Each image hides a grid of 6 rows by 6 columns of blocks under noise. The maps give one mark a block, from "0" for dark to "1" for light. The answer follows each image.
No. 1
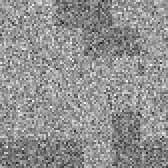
1 1 0 0 1 1
1 1 1 0 0 1
1 1 1 1 1 1
1 1 1 1 1 1
1 1 1 1 0 1
0 0 0 1 0 0
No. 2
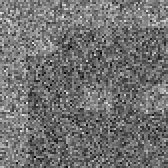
1 1 1 1 1 1
1 1 0 0 0 0
1 0 0 0 0 0
1 0 0 1 0 1
1 0 0 0 0 0
1 0 0 0 0 0
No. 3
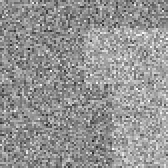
0 0 0 0 0 0
0 0 0 1 1 1
0 0 0 1 1 1
0 0 0 0 1 1
0 0 0 0 1 1
0 0 0 0 1 1
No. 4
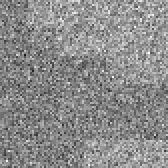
0 1 1 1 1 1
0 0 1 1 1 1
0 0 0 0 1 1
0 0 0 0 0 0
0 0 0 0 0 0
0 0 0 1 1 1
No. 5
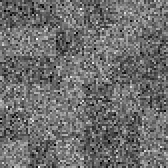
0 0 1 0 1 1
1 1 0 1 1 0
0 0 1 1 0 0
1 1 1 0 1 0
0 1 1 0 0 1
1 0 1 0 0 1
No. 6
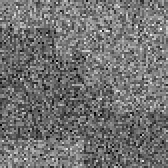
1 1 1 1 1 1
0 0 1 1 1 1
0 0 0 1 1 1
0 0 0 0 1 1
0 0 0 0 0 0
1 1 1 0 0 0
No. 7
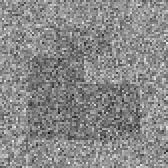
1 1 1 1 1 1
1 1 0 0 1 1
1 0 0 1 1 1
1 0 0 0 0 1
1 0 0 0 0 1
1 1 1 1 1 1
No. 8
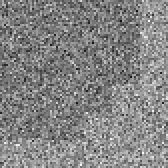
0 0 0 0 0 1
0 0 0 0 0 1
0 0 0 0 0 1
0 0 0 0 1 1
0 0 0 1 1 1
1 1 1 1 1 1
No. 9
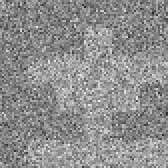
0 0 0 0 0 0
0 0 0 1 0 0
0 1 1 1 1 1
0 0 1 1 1 0
0 0 0 1 0 0
0 1 1 1 1 1
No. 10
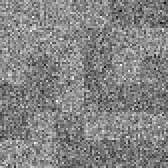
1 1 1 1 0 0
1 1 1 0 1 1
1 0 1 0 1 0
0 0 1 0 0 0
0 1 0 1 1 1
1 1 0 0 0 0
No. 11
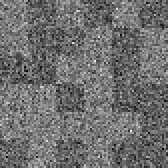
1 0 1 0 1 0
1 0 0 1 0 1
0 0 1 1 0 1
1 1 0 1 0 0
1 1 1 1 1 0
0 1 0 1 0 0
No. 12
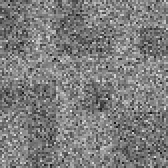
0 1 0 1 1 1
0 1 0 0 1 0
1 1 1 1 1 1
0 0 1 0 1 1
1 0 1 1 0 0
1 0 1 1 0 0
